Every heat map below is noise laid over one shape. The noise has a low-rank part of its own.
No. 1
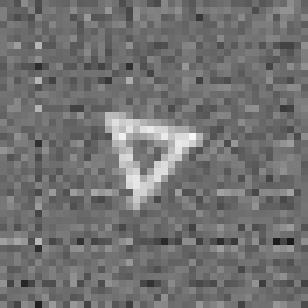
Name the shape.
triangle frame
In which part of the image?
centre
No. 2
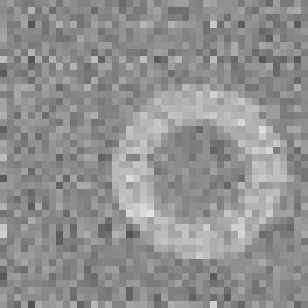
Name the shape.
ring
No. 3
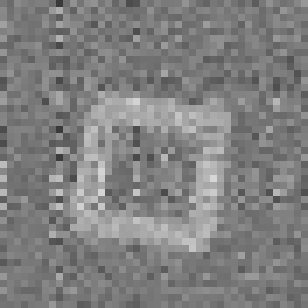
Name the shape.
square frame
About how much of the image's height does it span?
half
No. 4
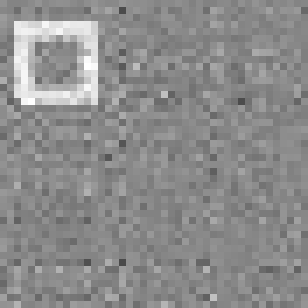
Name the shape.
square frame
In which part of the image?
top left
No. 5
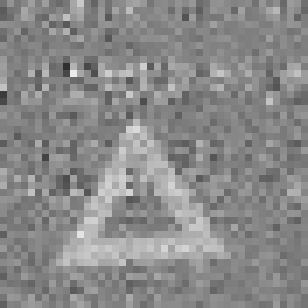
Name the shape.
triangle frame
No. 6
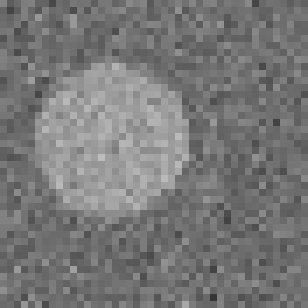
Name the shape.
disc
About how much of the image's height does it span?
half
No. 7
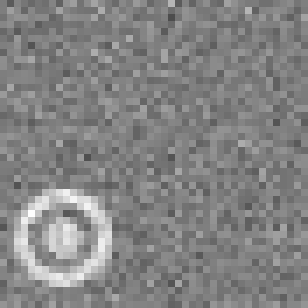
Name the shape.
bullseye
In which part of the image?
bottom left
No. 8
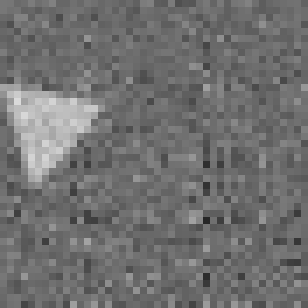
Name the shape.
triangle
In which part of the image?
middle left
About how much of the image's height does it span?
a third
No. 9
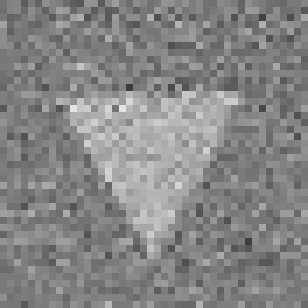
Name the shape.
triangle
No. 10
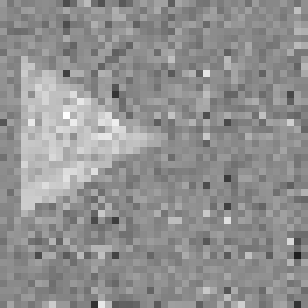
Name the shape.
triangle
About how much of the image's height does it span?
half
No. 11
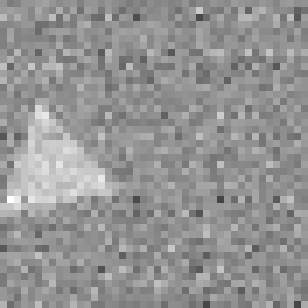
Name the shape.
triangle
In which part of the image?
middle left
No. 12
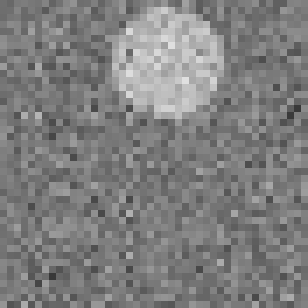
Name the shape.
disc
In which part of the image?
top middle
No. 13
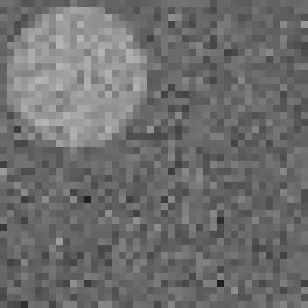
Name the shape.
disc
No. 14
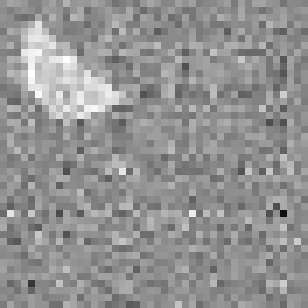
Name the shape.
half disc
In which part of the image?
top left
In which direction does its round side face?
down and left
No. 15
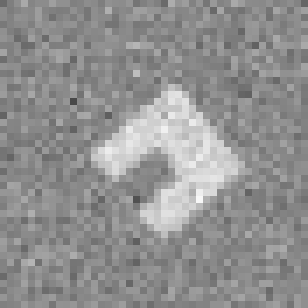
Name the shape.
square with a notch
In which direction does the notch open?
down and left
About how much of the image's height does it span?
half
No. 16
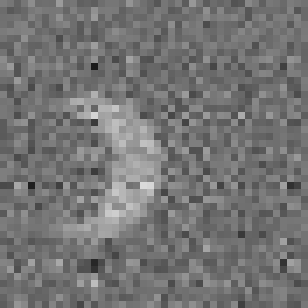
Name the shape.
crescent
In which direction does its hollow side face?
left
